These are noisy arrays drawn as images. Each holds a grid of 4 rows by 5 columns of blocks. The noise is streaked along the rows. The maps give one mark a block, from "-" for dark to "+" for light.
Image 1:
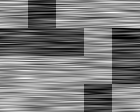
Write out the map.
+ - + + +
- - - + -
+ + + + -
+ + + - +
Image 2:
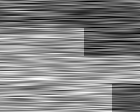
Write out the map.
- - - - -
+ + + - -
+ + + + +
+ + + + -
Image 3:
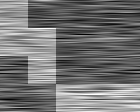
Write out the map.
+ - - - -
+ + - - -
- + - - -
- - + + +
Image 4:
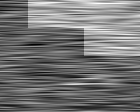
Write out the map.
- + + + +
- - - + +
- - - - -
- - - - -
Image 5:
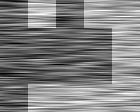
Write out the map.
- + - + +
- - - - +
- - - - +
- + + + +
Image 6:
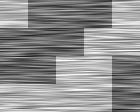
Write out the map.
+ - - - +
- - - + +
- - + + -
+ + + + -
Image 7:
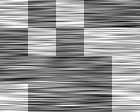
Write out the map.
+ - + - -
- + - + +
- - - - +
+ - - - +
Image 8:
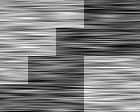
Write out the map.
+ + + - -
+ + - - -
+ - - + +
- - - + +
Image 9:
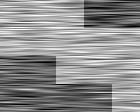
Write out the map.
+ + + - -
+ + + + +
- - + + +
- - - - +
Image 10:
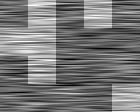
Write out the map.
- + - + -
+ + - - -
- + - - -
- - - - +
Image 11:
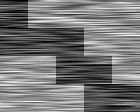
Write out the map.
- + + + +
- - - + +
+ + - - +
+ + + - -
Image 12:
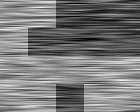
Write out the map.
+ + - - -
+ - - - -
+ + + + +
+ + - + +
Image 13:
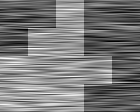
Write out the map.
- - + - -
- + + - -
+ + + + -
+ + + - -
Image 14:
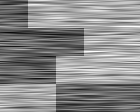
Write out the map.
- + + + +
- - - + +
- - + + +
+ + - - -
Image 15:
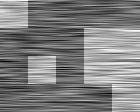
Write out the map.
+ - - - -
- - - + +
- + - + +
- - - - +
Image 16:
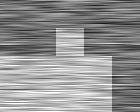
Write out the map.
- - - - -
- - + - -
+ + + + -
+ + + + -
